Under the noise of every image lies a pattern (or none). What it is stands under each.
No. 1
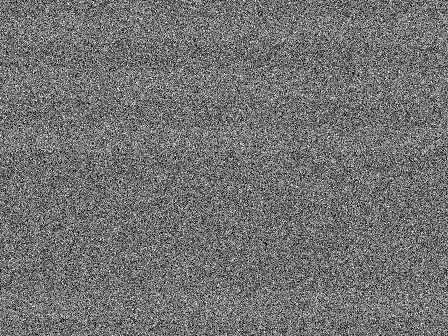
bands of rows
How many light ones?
4
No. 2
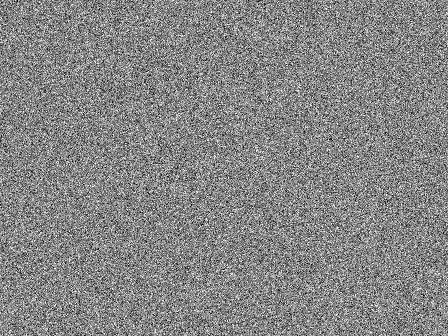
only noise
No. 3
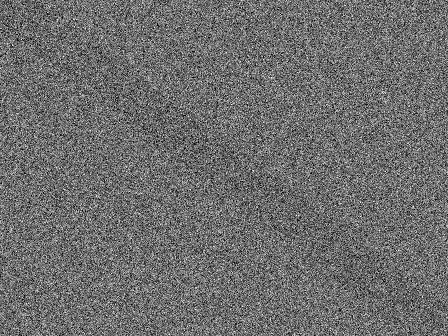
a diagonal band
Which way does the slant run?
top left to bottom right
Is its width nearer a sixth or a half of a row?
a sixth
